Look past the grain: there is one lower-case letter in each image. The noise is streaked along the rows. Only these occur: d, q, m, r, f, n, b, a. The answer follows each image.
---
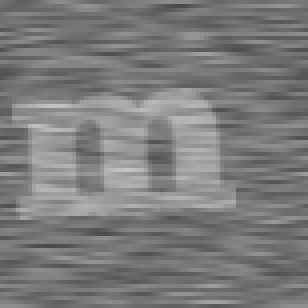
light m
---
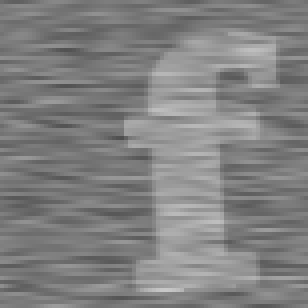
light f
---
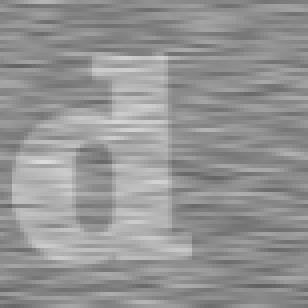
light d
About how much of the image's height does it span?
two thirds
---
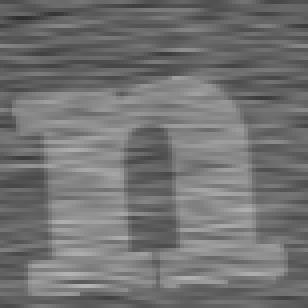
light n
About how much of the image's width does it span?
nearly all
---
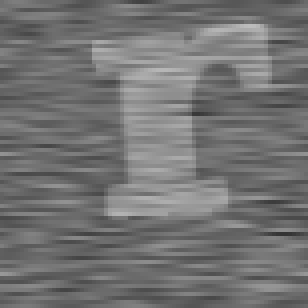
light r
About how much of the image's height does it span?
two thirds
